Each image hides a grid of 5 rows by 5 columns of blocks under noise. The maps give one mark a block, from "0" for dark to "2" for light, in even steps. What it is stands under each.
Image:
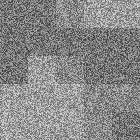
0 0 1 2 2
0 0 0 0 0
0 2 1 0 0
2 2 2 1 1
2 2 2 1 0
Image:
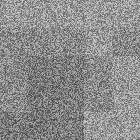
2 2 2 2 2
1 1 1 2 1
1 0 0 1 2
1 0 0 1 2
0 0 0 2 2
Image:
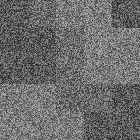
0 1 2 2 0
0 0 1 2 2
0 0 1 2 2
2 2 1 1 0
2 2 2 0 0
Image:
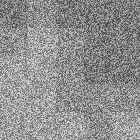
0 1 0 0 0
1 2 1 0 0
2 2 1 0 0
2 2 1 1 1
2 2 2 1 2
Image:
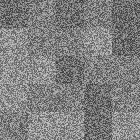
0 1 0 1 0
2 1 1 2 0
2 2 0 1 1
2 1 1 0 1
1 2 2 0 2
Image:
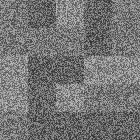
1 0 2 0 1
1 1 1 0 1
2 0 0 2 2
2 0 2 1 1
1 0 0 0 0
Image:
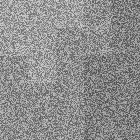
2 2 2 1 0
2 2 1 1 0
1 2 1 0 0
1 1 1 0 0
1 1 1 0 0
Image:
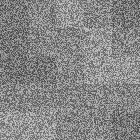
0 1 2 1 0
0 1 1 2 1
0 0 1 2 2
1 1 1 1 1
2 2 1 1 0
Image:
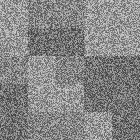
2 1 1 2 2
2 0 0 2 2
1 2 1 0 0
0 2 2 0 0
0 1 1 2 0
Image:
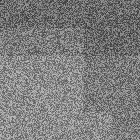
0 0 0 0 0
1 1 1 0 0
2 2 2 1 1
2 2 2 1 1
2 2 2 2 1
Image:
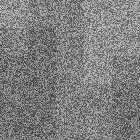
2 1 1 2 2
1 0 1 2 2
0 0 1 2 1
0 0 1 1 0
0 0 1 1 0
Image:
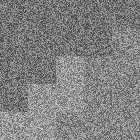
0 0 0 0 0
0 0 0 0 1
0 0 2 1 1
0 2 2 1 1
2 2 1 1 1
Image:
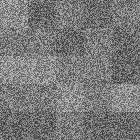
2 0 1 0 1
1 1 0 1 0
2 2 1 1 0
1 1 2 1 2
0 0 1 0 0
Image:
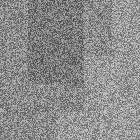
1 0 0 1 2
1 0 0 1 2
1 0 0 2 2
1 1 1 2 2
1 1 2 2 2
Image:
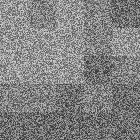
2 1 2 1 0
2 2 2 1 2
2 2 2 0 1
1 1 0 1 0
0 0 0 0 0
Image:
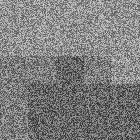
2 2 2 2 2
2 2 2 2 2
1 1 0 1 2
1 0 0 0 0
1 0 0 0 0
